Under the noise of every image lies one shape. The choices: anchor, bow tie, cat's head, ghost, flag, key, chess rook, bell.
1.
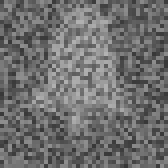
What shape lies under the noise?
bell
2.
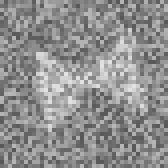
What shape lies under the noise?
bow tie
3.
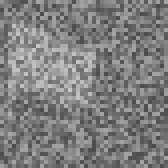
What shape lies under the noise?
flag
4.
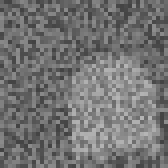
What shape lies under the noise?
ghost
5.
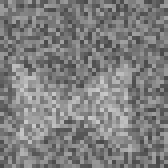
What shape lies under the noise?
bow tie
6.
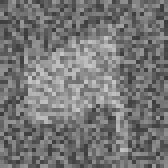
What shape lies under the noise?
flag
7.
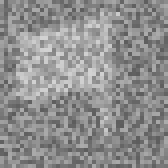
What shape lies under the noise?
flag
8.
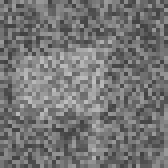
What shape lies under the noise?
flag
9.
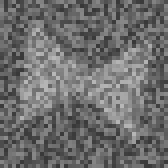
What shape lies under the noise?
bow tie
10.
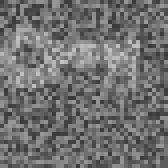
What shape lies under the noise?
key
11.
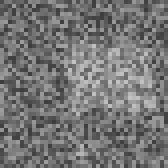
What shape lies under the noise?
flag
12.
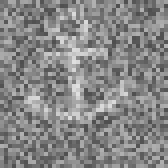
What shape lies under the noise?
anchor
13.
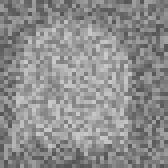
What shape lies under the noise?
ghost
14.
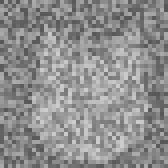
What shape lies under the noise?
cat's head
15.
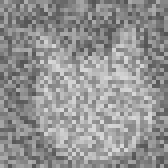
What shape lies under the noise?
cat's head
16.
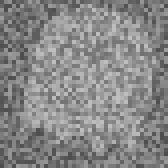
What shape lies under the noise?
ghost
